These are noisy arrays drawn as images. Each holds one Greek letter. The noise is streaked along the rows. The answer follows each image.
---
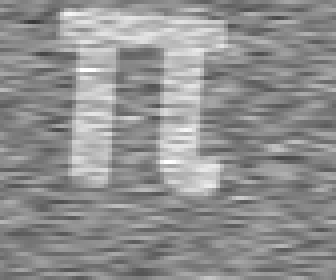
pi
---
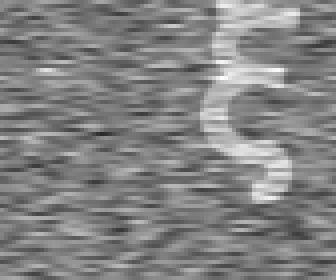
xi
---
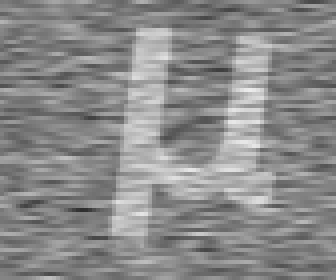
mu
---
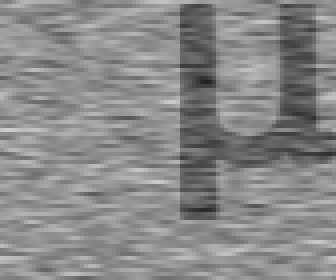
mu
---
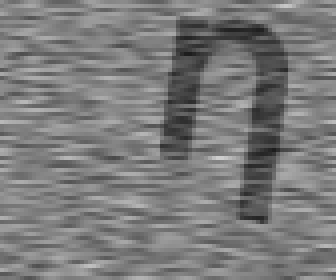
eta
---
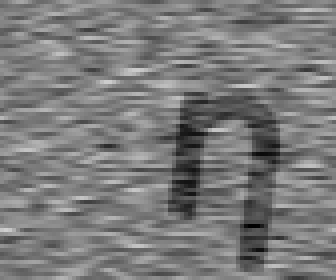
eta
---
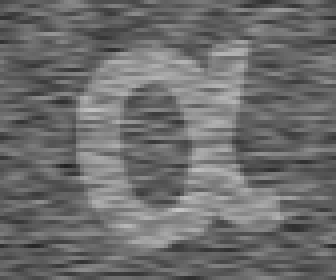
alpha
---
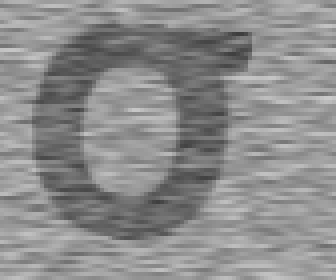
sigma
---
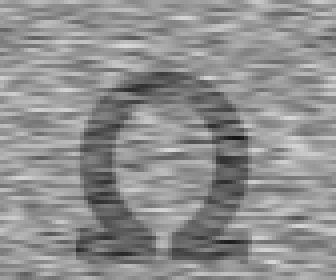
omega
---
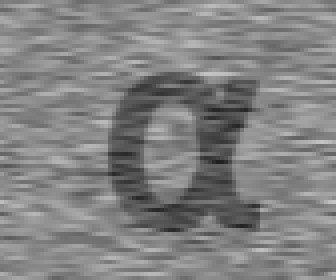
alpha
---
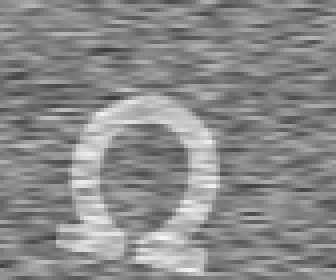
omega
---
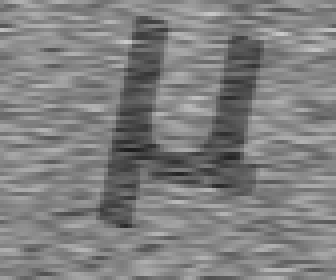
mu
